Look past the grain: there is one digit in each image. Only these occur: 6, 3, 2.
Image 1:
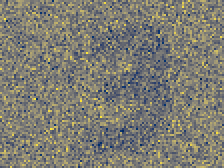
3
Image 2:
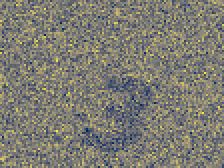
3
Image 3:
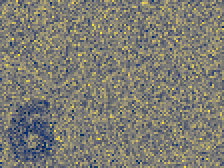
6
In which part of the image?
bottom left
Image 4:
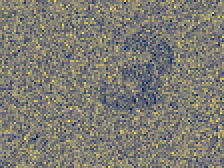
3
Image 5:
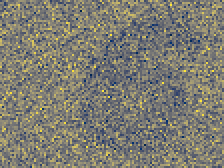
6
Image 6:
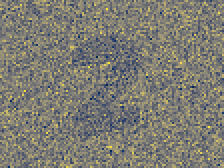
2
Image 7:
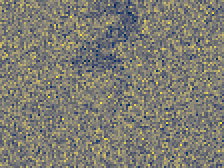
2
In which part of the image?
top middle
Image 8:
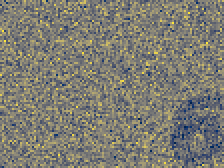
6
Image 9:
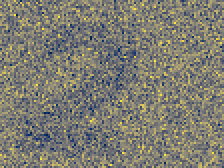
2
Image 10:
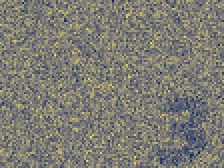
3
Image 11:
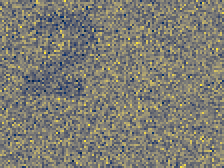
2
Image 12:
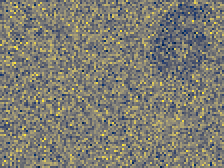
6
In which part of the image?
top right
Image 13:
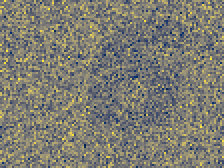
6
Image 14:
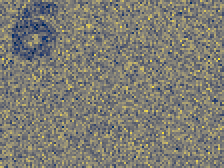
6
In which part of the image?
top left
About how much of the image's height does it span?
a third
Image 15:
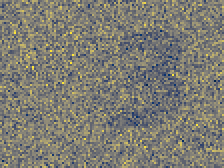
3
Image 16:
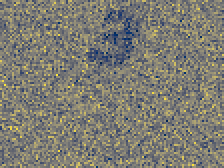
3
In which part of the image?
top middle
